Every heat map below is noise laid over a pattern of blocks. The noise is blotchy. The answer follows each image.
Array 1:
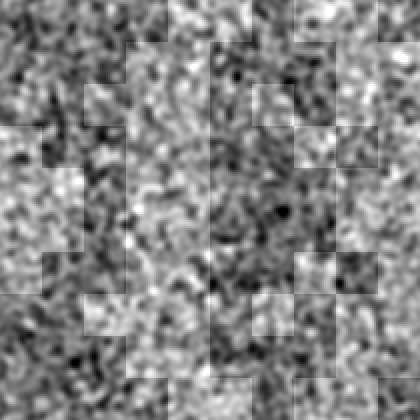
top and bottom mirror each other
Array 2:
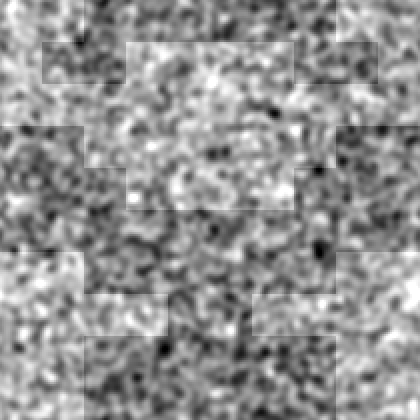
left and right mirror each other
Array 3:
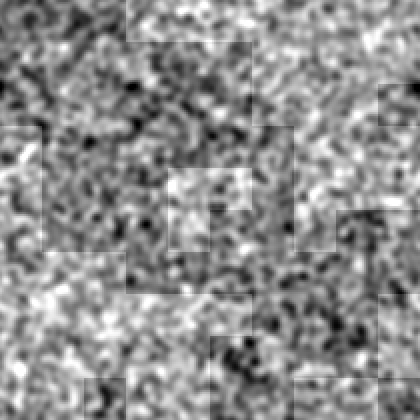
mirrored about the diagonal from the top left
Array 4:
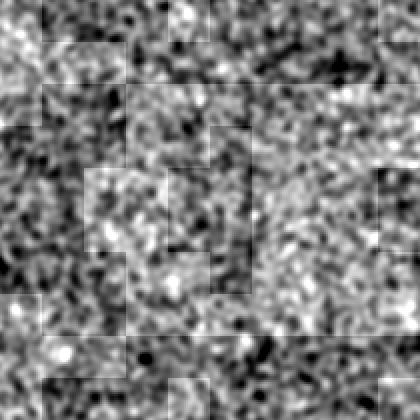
top and bottom mirror each other
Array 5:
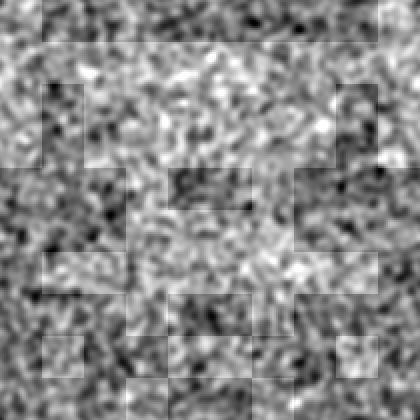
left and right mirror each other
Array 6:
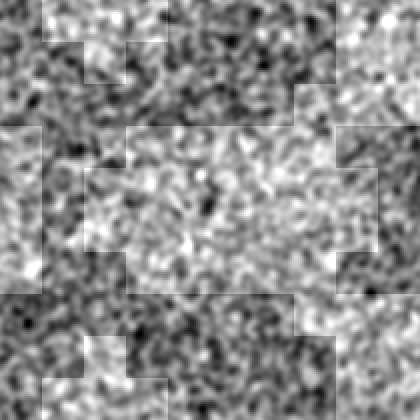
top and bottom mirror each other
